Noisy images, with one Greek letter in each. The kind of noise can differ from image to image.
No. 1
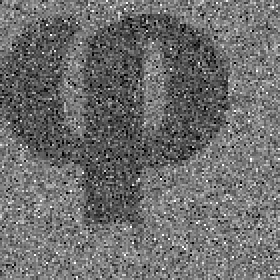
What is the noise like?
heavy tails
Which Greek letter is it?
phi
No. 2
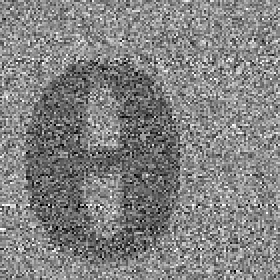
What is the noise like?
rows of uneven size
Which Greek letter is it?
theta
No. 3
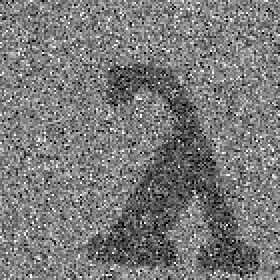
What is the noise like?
heavy tails
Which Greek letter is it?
lambda
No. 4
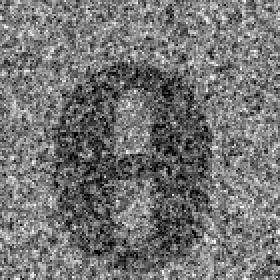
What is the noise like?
blotchy
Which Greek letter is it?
theta
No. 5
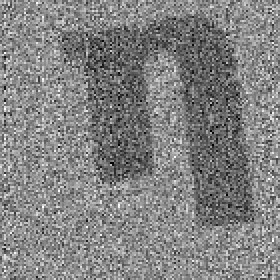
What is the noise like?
columns of uneven size
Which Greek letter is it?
eta
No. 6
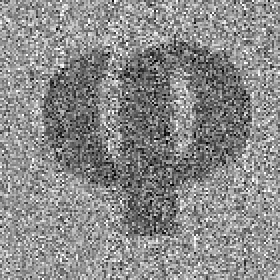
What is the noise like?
columns of uneven size
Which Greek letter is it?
phi
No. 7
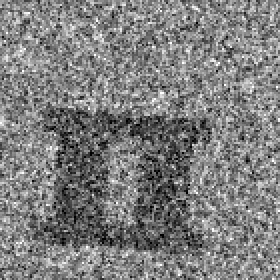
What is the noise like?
blotchy
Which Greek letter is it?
pi
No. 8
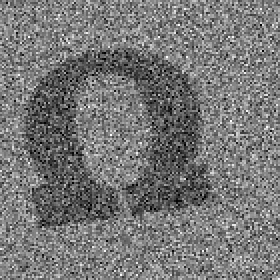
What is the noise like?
low rank plus noise
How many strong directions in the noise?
two
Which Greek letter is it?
omega
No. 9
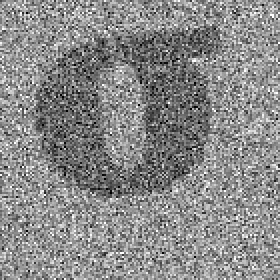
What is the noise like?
low rank plus noise
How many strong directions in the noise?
five to eight
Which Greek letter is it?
sigma
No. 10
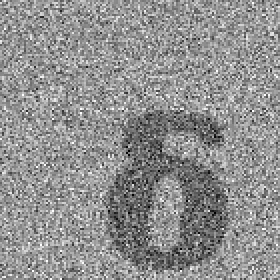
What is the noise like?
low rank plus noise
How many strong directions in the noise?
three or four
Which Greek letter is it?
delta
